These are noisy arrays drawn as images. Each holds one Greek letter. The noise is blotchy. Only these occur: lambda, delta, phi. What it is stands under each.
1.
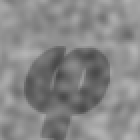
phi
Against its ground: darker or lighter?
darker
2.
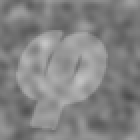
phi
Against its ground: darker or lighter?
lighter
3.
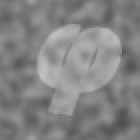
phi
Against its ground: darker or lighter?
lighter
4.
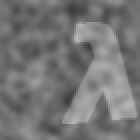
lambda
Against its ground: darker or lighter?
lighter
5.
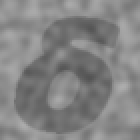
delta
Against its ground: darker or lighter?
darker
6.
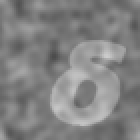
delta
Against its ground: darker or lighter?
lighter
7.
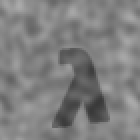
lambda
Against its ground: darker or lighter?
darker
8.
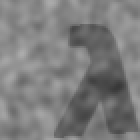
lambda
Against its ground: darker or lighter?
darker
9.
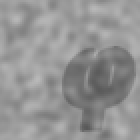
phi
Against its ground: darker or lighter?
darker
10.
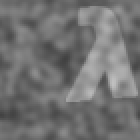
lambda
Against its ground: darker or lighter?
lighter
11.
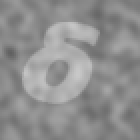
delta
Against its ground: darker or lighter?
lighter
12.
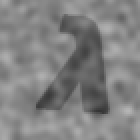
lambda
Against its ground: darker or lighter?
darker
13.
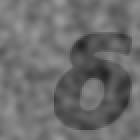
delta
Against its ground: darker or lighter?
darker
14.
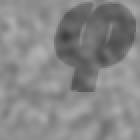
phi
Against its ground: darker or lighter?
darker
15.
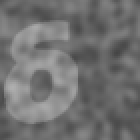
delta
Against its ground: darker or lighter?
lighter
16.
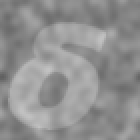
delta
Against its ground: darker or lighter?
lighter
